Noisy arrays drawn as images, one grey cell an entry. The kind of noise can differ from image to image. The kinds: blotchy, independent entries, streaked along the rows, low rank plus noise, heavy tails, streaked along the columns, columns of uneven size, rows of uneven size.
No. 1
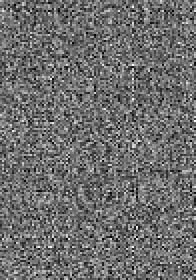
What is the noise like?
low rank plus noise
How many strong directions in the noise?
two
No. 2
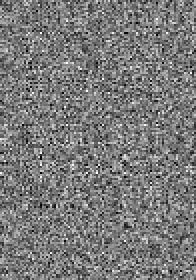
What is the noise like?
low rank plus noise
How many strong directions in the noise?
three or four
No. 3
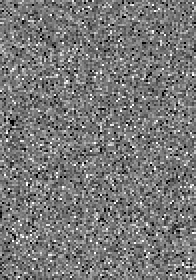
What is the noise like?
heavy tails
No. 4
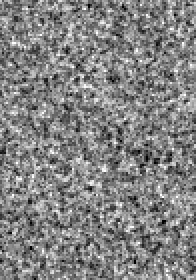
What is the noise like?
blotchy
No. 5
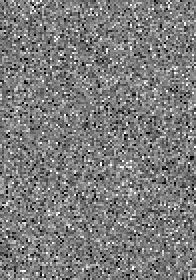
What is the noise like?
heavy tails
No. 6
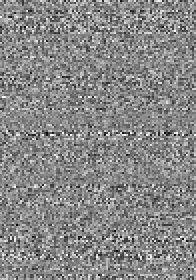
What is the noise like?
rows of uneven size
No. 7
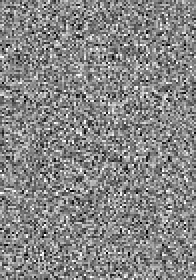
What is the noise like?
low rank plus noise
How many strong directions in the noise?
five to eight
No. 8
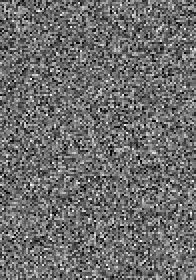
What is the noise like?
independent entries
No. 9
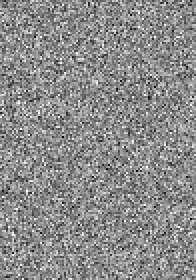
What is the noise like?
independent entries
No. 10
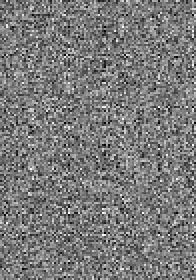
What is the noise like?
low rank plus noise
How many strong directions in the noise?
one
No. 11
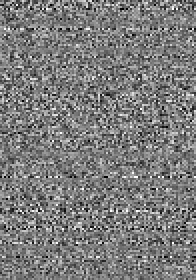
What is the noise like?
rows of uneven size
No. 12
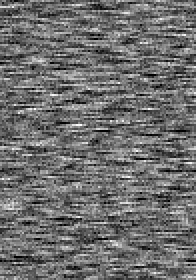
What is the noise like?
streaked along the rows
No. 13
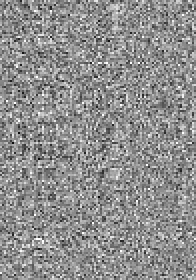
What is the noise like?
low rank plus noise
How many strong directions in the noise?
three or four
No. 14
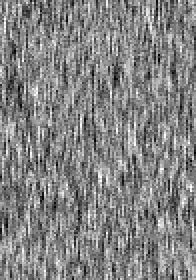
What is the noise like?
streaked along the columns
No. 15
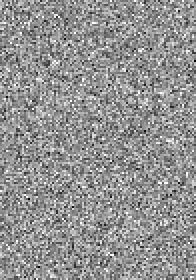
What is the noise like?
independent entries
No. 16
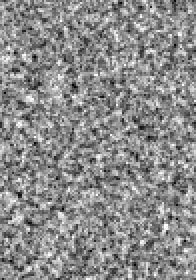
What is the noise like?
blotchy
